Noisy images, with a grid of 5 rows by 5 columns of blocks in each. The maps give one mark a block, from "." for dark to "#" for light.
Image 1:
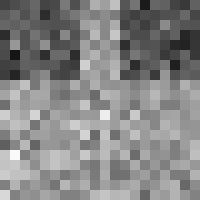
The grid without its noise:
. . # . .
. . # . .
# # # # #
# # # # #
# # # # #
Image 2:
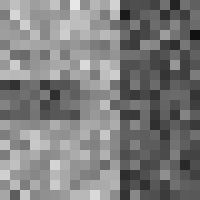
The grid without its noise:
# # # . .
# # # . .
. . # . .
# # # . .
# # # . .
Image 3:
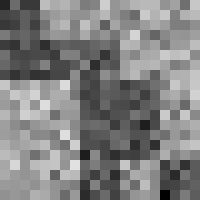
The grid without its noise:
. # # # #
. . . # #
# # . . #
# # . . #
# # . # .
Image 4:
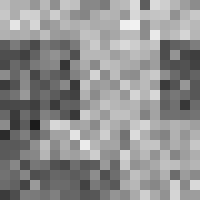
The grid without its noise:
# # # # #
. . # # .
. . # # .
. # # # #
. . . # #
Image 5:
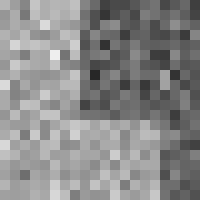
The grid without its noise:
# # . . .
# # . . .
# # . . .
# # # # .
# # # # .
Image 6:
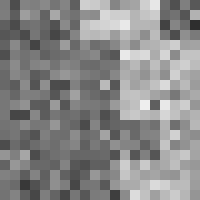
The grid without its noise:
. . # # .
. . . # #
. . . # #
. . . . #
. . . # #
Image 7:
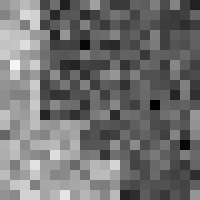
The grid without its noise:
# . . . .
# . . . .
# . . . .
# # . . .
# # # . .
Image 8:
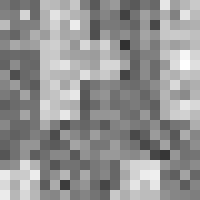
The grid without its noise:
. # . . #
. # # . #
. # . . #
. . . . .
# . . # .
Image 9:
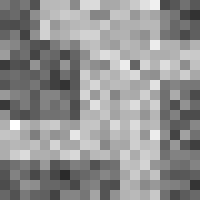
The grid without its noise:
. # # # .
. . # # #
. . # # .
# # # # .
. . . # .
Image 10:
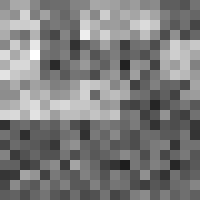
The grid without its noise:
# . # # .
# . . . #
# # # . .
. . . . .
. . . . .
